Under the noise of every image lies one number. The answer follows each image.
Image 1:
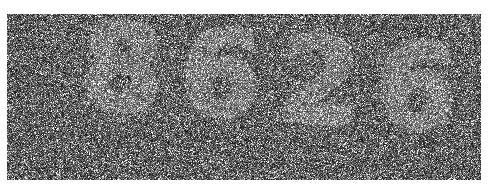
8626
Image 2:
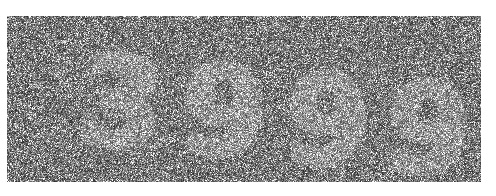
3999
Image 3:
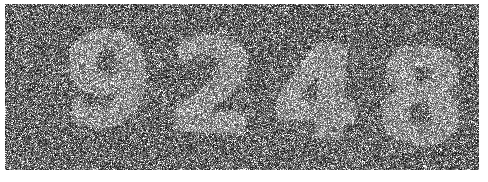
9248
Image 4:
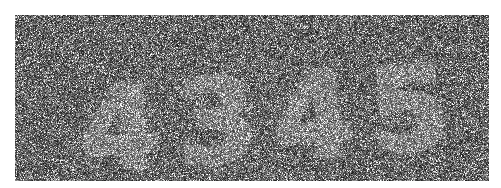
4345
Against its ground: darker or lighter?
lighter
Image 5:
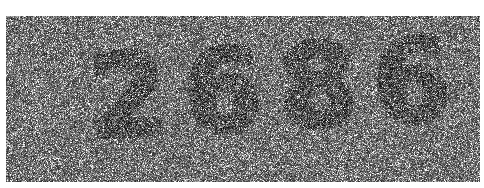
2686
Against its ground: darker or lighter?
darker
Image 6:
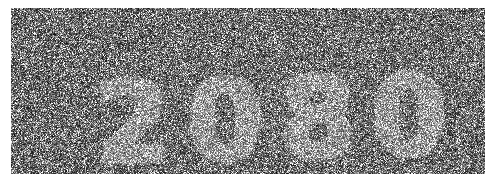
2080
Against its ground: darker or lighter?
lighter
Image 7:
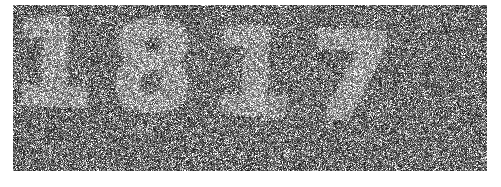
1817
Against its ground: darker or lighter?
lighter
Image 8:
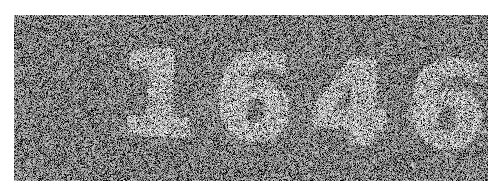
1646
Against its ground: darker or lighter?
lighter
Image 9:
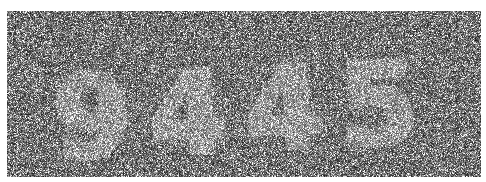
9445
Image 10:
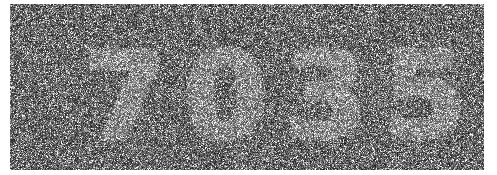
7035
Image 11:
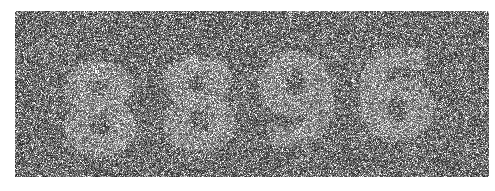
8896
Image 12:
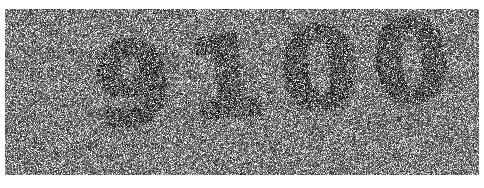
9100
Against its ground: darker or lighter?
darker
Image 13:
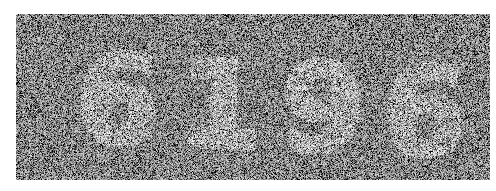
6196
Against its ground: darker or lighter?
lighter
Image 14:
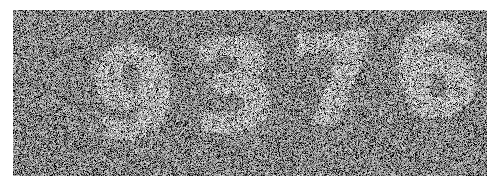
9376
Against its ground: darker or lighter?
lighter
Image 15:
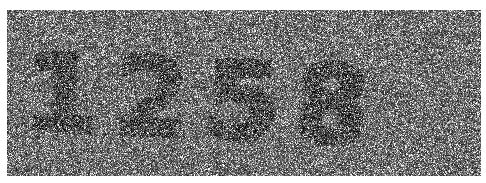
1258
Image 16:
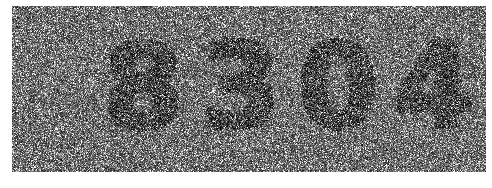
8304
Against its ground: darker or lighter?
darker
